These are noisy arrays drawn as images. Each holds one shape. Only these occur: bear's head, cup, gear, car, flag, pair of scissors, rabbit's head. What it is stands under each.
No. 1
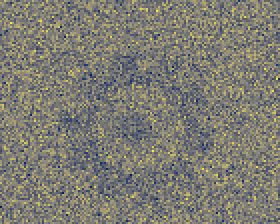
gear
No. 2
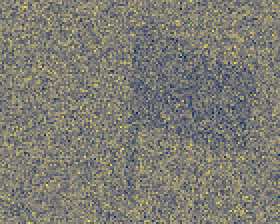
flag
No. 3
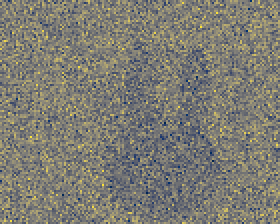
rabbit's head
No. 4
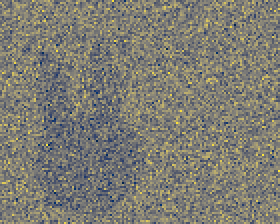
rabbit's head
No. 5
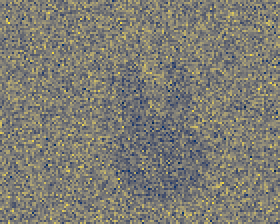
rabbit's head
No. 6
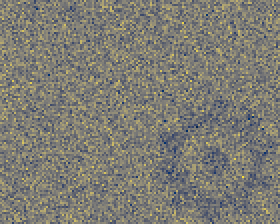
gear
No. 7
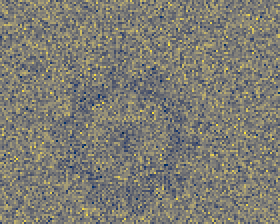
gear
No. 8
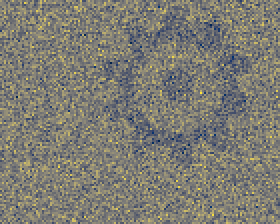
gear
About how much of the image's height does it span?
two thirds
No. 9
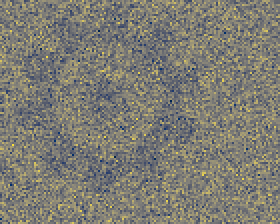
gear
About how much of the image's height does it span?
nearly all
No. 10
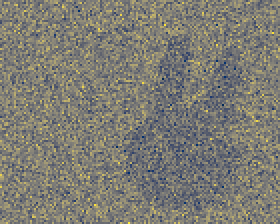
rabbit's head
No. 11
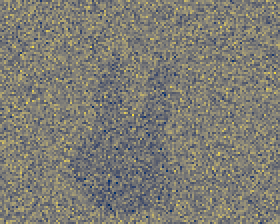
rabbit's head
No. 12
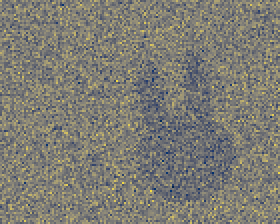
rabbit's head
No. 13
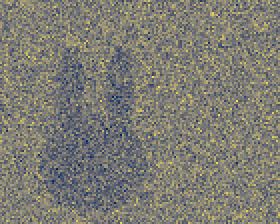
rabbit's head
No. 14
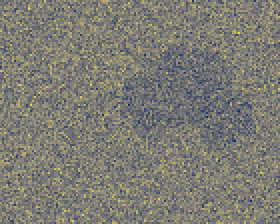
car
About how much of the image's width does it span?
half
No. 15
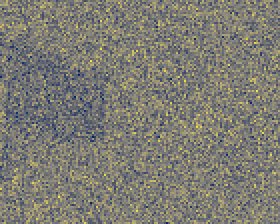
flag
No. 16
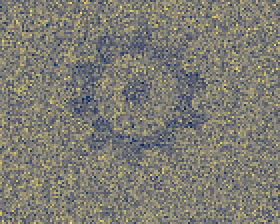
gear
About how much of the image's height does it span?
two thirds
